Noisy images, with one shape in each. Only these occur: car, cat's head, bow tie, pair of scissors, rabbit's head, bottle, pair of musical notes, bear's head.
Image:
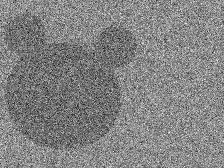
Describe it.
dark bear's head
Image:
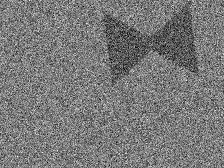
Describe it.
dark bow tie
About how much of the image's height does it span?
half
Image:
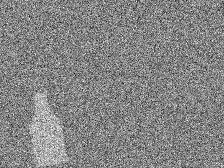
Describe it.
light bottle, bottom left
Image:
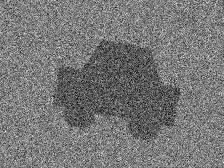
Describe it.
dark car
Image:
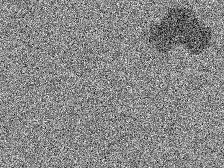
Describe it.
dark car, top right
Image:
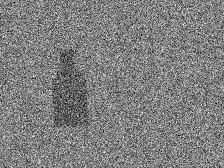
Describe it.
dark bottle
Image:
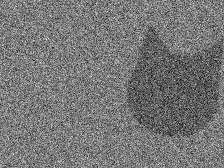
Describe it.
dark cat's head
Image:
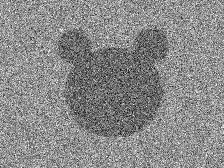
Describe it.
dark bear's head
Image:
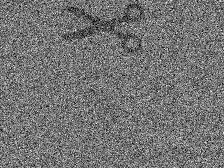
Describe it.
dark pair of scissors, top middle
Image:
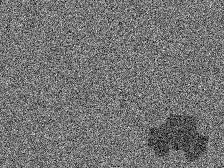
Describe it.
dark car, bottom right
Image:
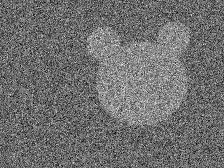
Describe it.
light bear's head
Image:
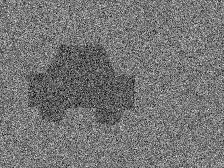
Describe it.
dark car
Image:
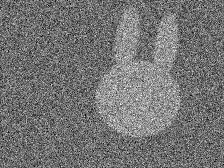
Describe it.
light rabbit's head
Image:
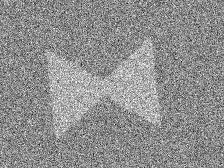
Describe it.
light bow tie
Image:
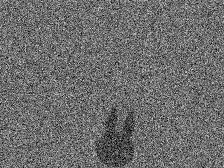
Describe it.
dark rabbit's head, bottom middle
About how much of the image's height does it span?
a third
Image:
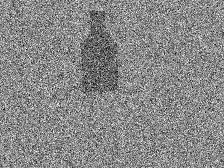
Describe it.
dark bottle
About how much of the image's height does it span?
half
